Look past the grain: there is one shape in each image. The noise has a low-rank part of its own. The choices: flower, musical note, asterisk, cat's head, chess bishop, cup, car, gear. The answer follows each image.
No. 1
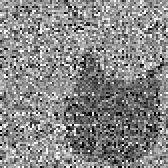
cat's head
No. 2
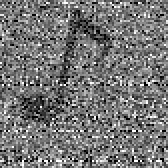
musical note
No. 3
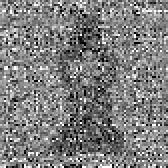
chess bishop
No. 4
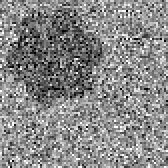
flower
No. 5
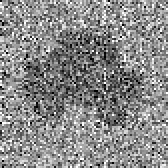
car
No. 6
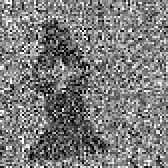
chess bishop
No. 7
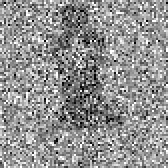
chess bishop
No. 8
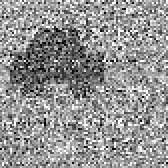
car
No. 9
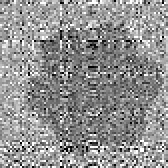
flower
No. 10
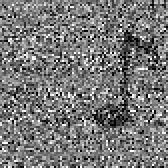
musical note
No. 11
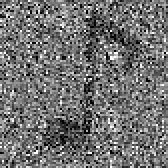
musical note
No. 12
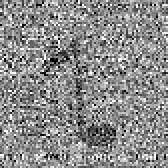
musical note
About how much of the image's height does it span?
two thirds
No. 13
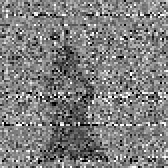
chess bishop
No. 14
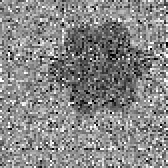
flower
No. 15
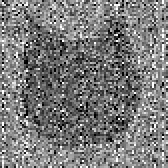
cat's head
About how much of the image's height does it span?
nearly all
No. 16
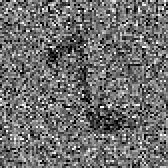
musical note
